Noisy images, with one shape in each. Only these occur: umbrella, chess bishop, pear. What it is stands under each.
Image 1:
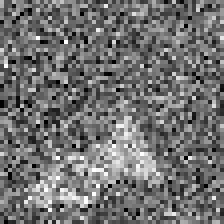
chess bishop
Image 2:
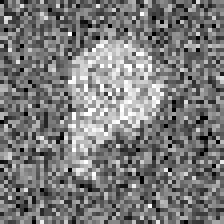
pear
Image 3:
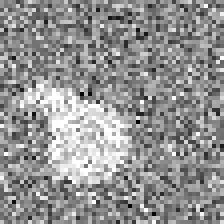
pear
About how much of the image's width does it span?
half
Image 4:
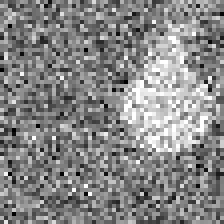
pear
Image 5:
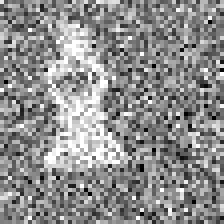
chess bishop
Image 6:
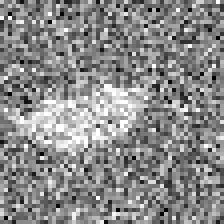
umbrella
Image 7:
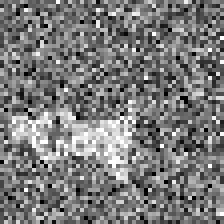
chess bishop
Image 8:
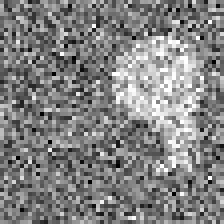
pear
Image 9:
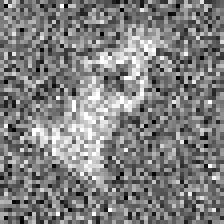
chess bishop
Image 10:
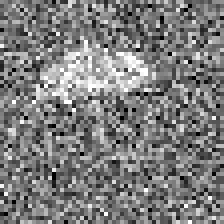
umbrella
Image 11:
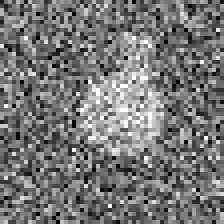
pear
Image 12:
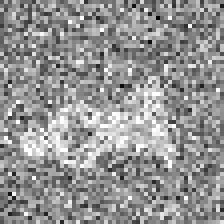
chess bishop
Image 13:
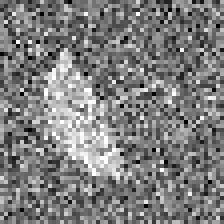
umbrella
